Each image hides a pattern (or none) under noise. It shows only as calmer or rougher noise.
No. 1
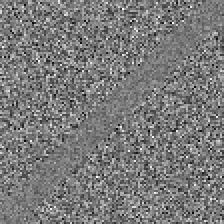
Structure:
a diagonal band
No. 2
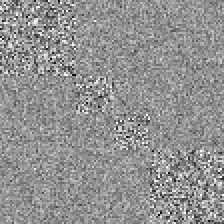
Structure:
blocks along the diagonal
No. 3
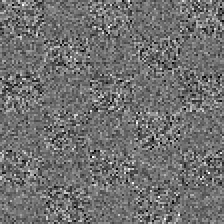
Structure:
a checkerboard
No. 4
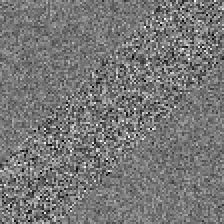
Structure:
a diagonal band
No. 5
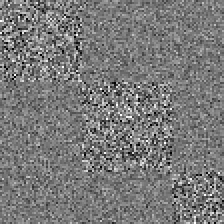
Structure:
blocks along the diagonal
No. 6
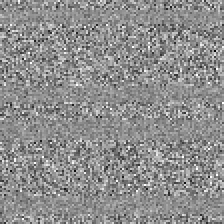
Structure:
bands of rows
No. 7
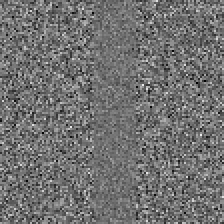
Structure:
one band of columns
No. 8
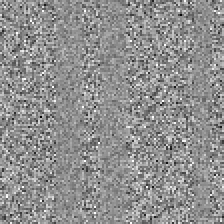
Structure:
bands of columns
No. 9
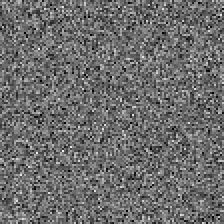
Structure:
only noise
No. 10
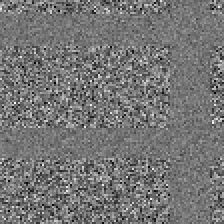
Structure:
bands of rows crossing bands of columns
